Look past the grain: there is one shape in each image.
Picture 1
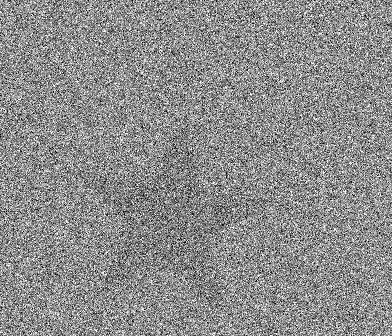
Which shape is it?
star
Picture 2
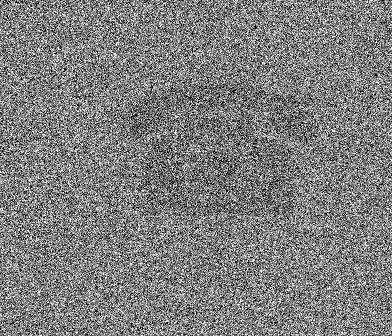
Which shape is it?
telephone
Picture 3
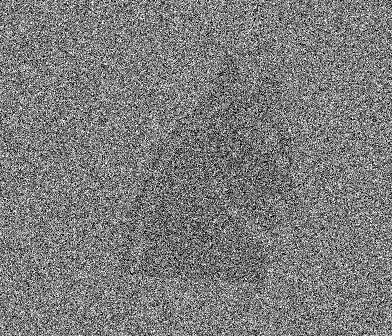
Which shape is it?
chess knight
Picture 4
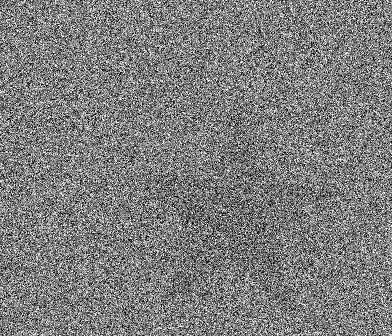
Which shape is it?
star
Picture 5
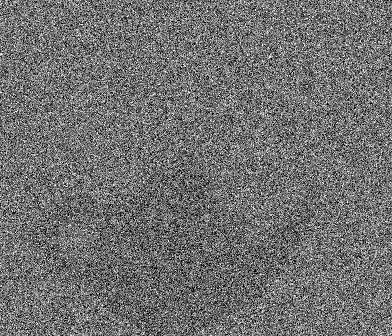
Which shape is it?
teapot
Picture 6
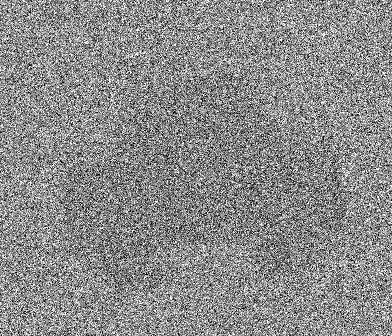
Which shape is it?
car
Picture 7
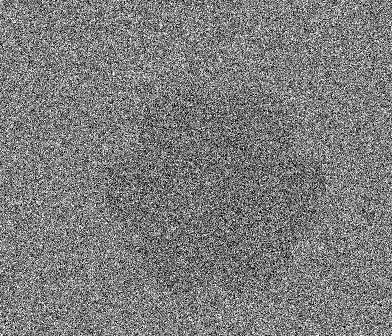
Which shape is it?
flower
